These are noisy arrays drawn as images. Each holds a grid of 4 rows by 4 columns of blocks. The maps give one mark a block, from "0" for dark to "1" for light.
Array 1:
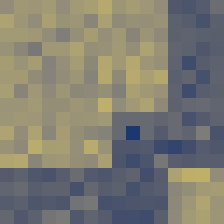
1110
1110
1100
0001
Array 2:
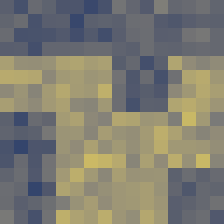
0000
1101
0111
0110
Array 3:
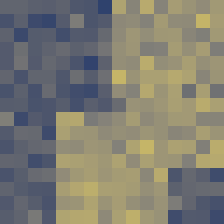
0011
0011
0111
0110
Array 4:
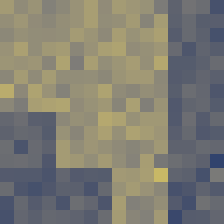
1110
1110
0110
0010
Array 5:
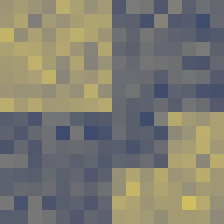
1100
1100
0001
0011
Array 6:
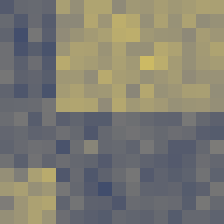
0111
0111
0000
1000
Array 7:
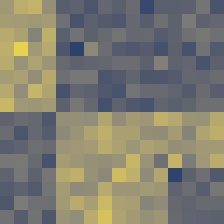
1000
1000
0111
0110
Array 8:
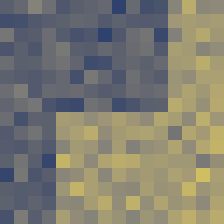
0001
0001
0111
0111
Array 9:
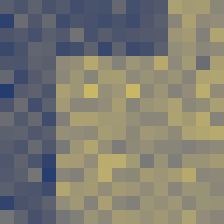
0001
0111
0111
0111
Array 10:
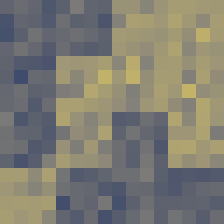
0011
0111
0101
1000
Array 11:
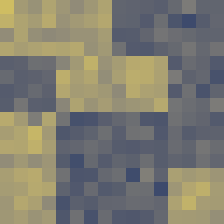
1100
0110
1000
1001
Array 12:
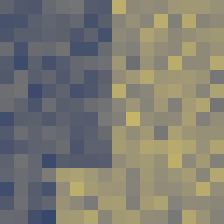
0011
0011
0011
0111
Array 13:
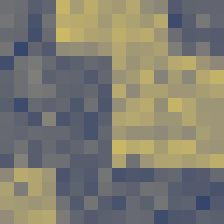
0110
0011
0011
1000
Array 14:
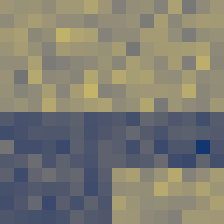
1111
1111
0000
0011
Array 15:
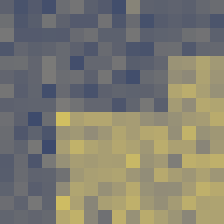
0000
0001
0111
0111
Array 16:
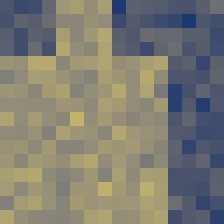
0100
1110
1110
1110
